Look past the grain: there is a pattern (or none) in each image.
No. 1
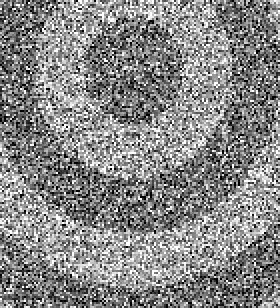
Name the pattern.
rings round one point
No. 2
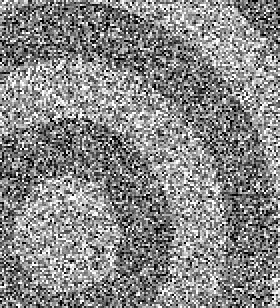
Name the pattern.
rings round one point
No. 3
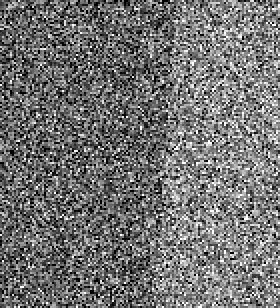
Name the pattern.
a sharp edge
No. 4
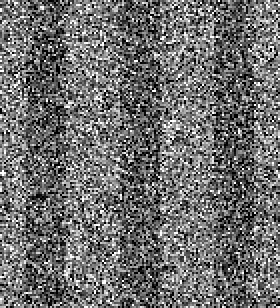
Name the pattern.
vertical stripes
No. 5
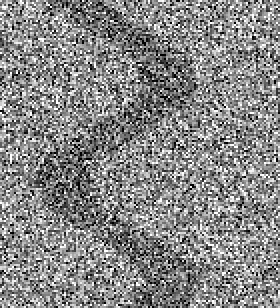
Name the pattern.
a wavy band
